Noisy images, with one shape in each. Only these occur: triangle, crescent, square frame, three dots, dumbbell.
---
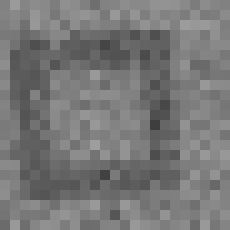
dark square frame
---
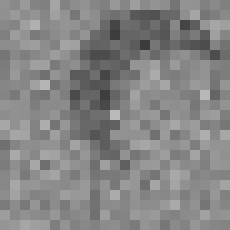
dark crescent
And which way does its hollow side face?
down and right
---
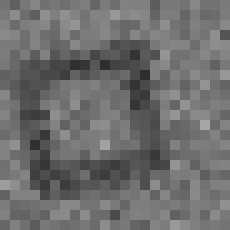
dark square frame
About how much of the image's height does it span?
two thirds
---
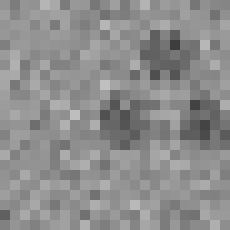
dark three dots
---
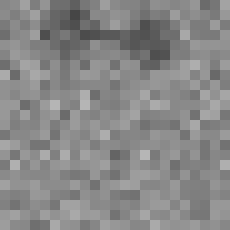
dark dumbbell
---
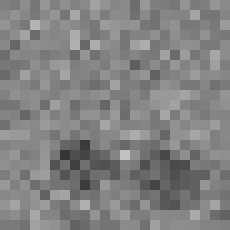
dark dumbbell
